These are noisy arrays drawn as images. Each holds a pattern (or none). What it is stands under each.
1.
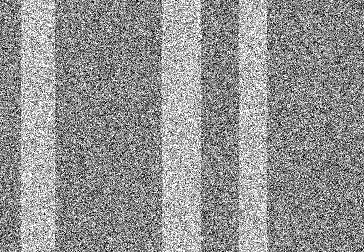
bands of columns
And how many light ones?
3
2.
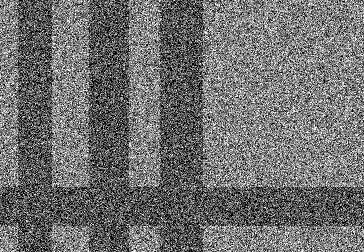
bands of rows crossing bands of columns
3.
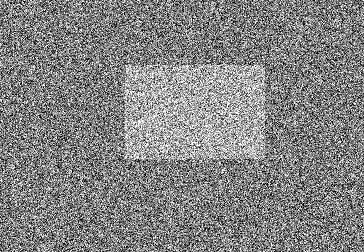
one block
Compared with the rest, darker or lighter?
lighter
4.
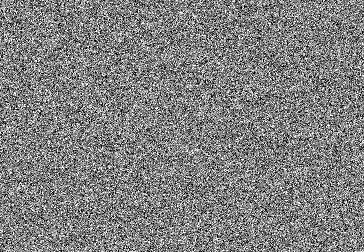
only noise
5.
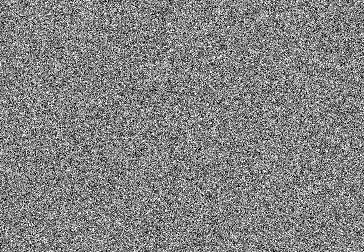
only noise
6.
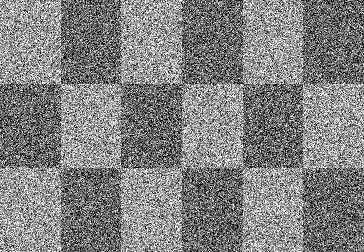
a checkerboard
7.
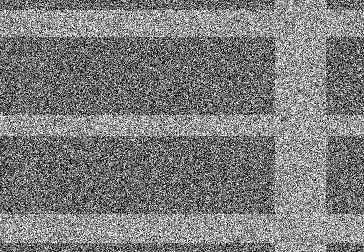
bands of rows crossing bands of columns
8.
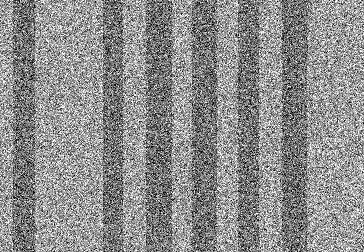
bands of columns
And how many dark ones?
6
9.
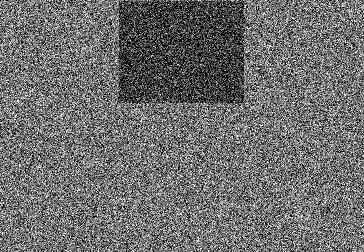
one block
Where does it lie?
top middle
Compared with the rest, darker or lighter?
darker
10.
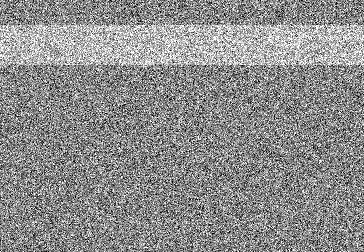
one band of rows
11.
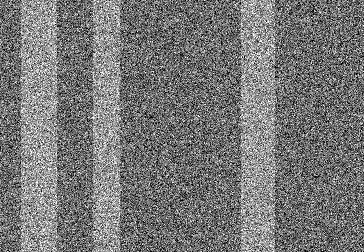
bands of columns
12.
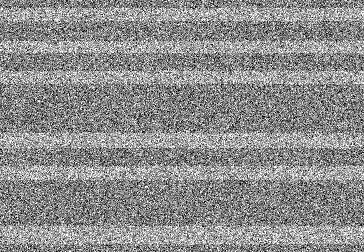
bands of rows
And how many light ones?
6
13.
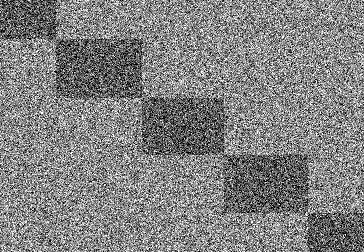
blocks along the diagonal
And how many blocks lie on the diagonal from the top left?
5
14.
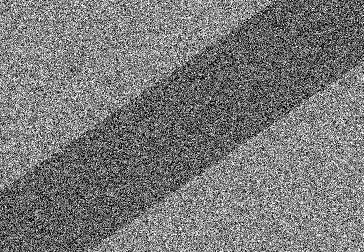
a diagonal band
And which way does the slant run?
bottom left to top right
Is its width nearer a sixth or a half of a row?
a half
